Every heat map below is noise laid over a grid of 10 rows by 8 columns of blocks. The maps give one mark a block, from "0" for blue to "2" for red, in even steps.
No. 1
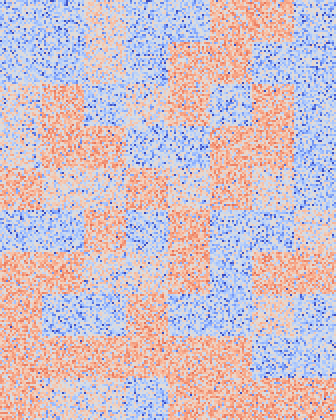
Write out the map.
00100220
00102200
12012020
12200220
21121210
00202001
22112022
20020010
22222200
21102222
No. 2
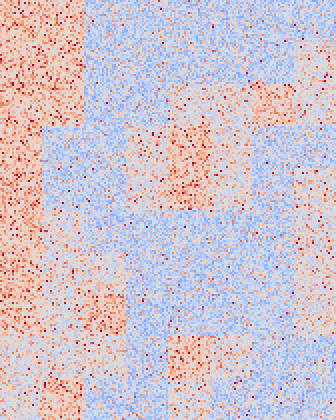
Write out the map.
22000000
22000001
22001121
20012100
20012101
21000001
21100001
21200001
11102100
12001000
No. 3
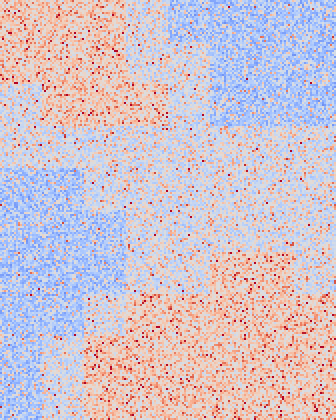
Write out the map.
22210000
22211000
12221000
11111111
00111111
00011111
00011221
00122222
01222222
01222222
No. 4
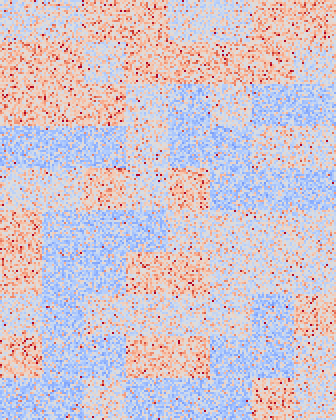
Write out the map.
11221122
22122221
22210100
00010011
11212000
20001111
20022111
10111102
20022001
00100021
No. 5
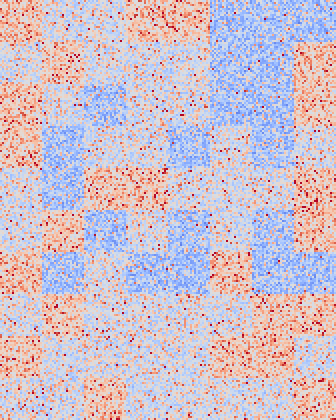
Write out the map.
21122000
12111002
21011002
20110101
10221112
12010102
20100200
12111122
21111221
11211112
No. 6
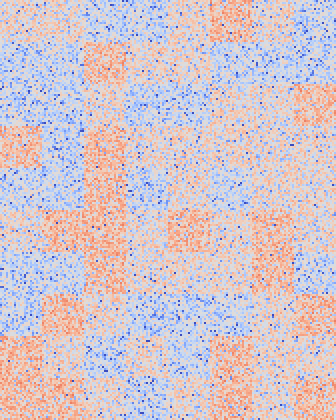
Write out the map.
11001210
00211000
00100112
20211111
00201011
12212121
00211120
02100012
21010211
22101212
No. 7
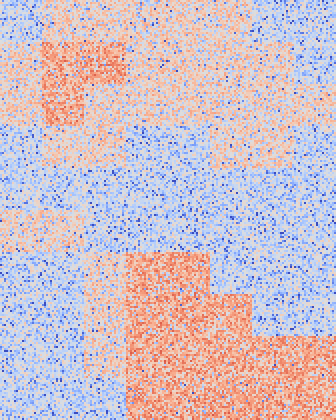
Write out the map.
01111100
12211110
12111111
01100110
00000000
11000000
00122000
00122200
00122222
00022222
